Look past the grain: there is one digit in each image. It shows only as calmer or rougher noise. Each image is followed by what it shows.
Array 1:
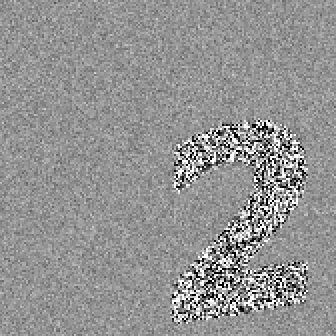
2
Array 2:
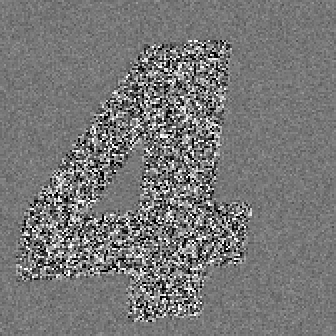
4
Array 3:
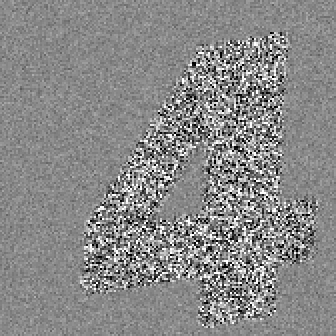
4
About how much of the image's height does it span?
nearly all
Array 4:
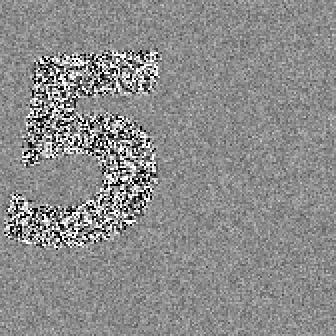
5
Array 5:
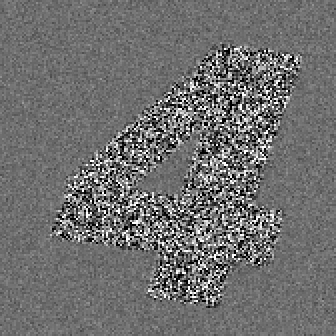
4
